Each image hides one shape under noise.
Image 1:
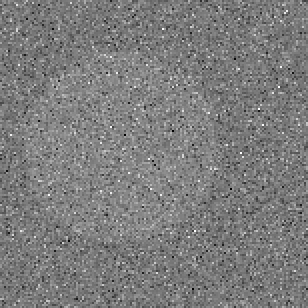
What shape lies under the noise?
disc
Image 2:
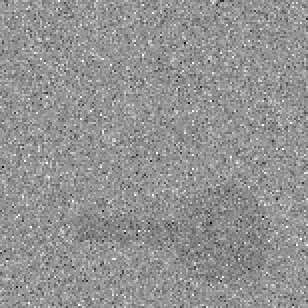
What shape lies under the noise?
lollipop
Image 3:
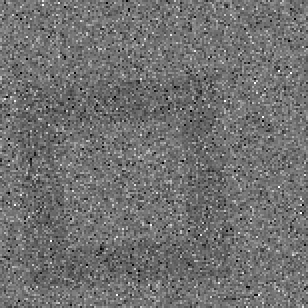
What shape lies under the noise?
square frame
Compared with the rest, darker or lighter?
darker
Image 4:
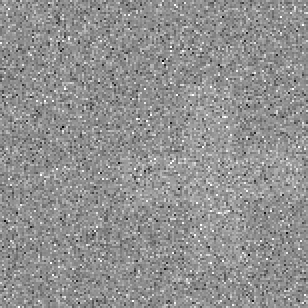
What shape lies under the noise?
cross
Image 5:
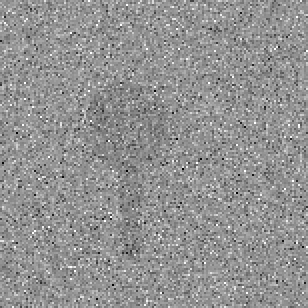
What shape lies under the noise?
lollipop
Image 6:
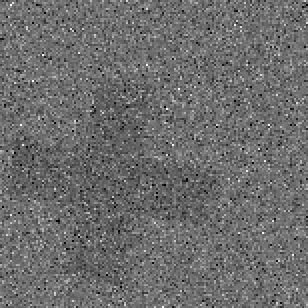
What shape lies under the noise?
cross
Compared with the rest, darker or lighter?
darker
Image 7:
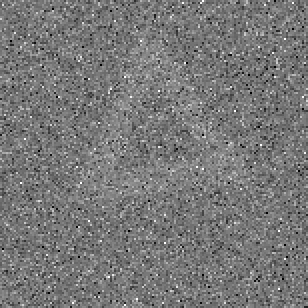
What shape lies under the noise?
triangle frame
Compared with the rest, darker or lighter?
lighter
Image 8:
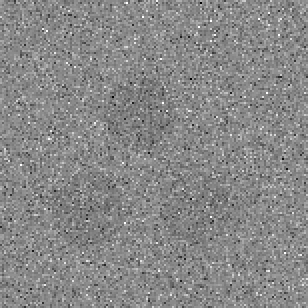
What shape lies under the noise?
three dots
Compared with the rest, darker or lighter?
darker
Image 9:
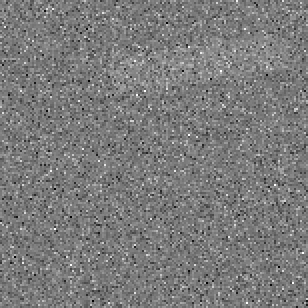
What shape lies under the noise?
bar
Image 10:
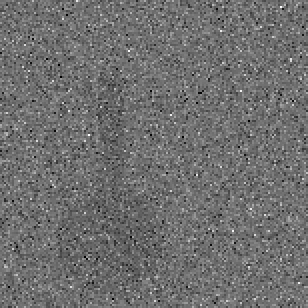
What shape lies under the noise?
lollipop
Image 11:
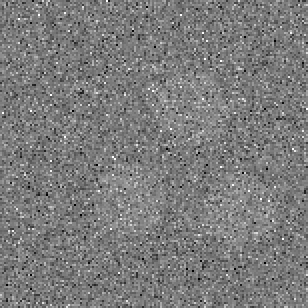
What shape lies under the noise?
three dots
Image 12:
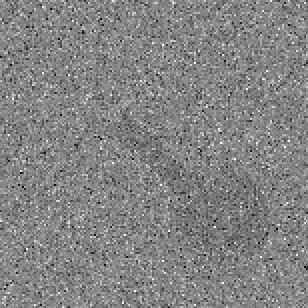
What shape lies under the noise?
lollipop
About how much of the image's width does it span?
half
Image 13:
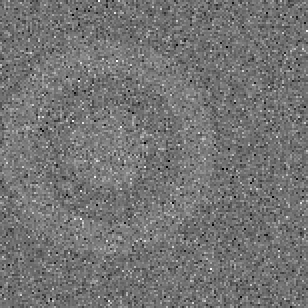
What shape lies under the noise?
bullseye
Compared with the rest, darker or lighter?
lighter
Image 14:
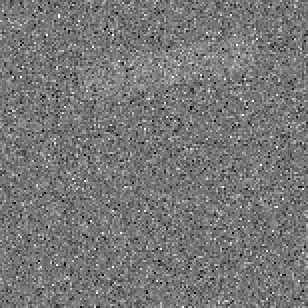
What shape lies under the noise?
bar
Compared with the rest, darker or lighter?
lighter
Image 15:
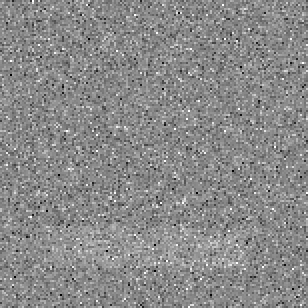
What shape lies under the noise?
bar
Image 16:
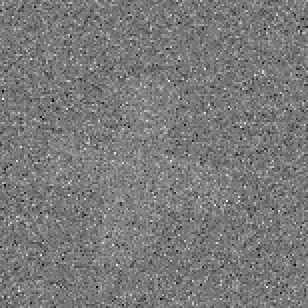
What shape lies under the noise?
cross
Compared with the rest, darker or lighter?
lighter
